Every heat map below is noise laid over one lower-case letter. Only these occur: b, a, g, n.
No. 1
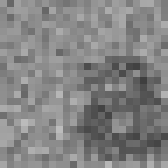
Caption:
dark a
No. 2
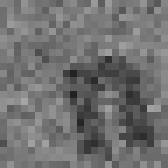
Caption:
dark n
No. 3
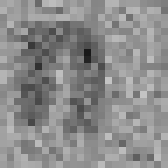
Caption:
dark n
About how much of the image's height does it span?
two thirds
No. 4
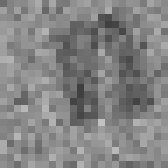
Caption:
dark n
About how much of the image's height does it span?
two thirds
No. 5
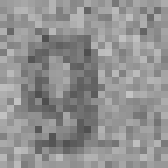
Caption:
dark g
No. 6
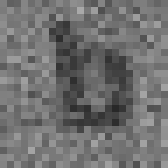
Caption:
dark b
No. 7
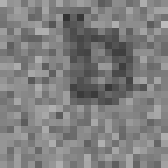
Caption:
dark b
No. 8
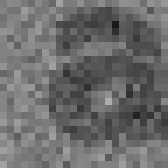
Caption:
dark a
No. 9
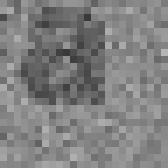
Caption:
dark a
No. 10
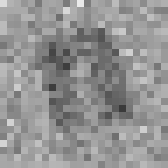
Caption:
dark n
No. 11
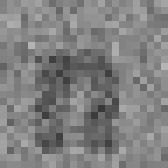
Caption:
dark n
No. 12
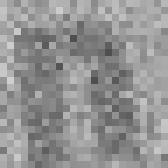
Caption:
dark n
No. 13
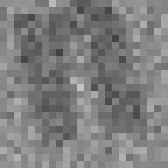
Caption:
dark n
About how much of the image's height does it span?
nearly all
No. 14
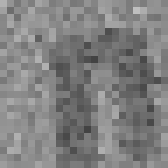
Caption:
dark n
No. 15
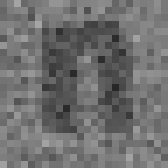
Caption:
dark n
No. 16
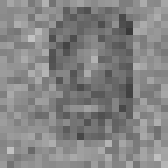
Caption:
dark g
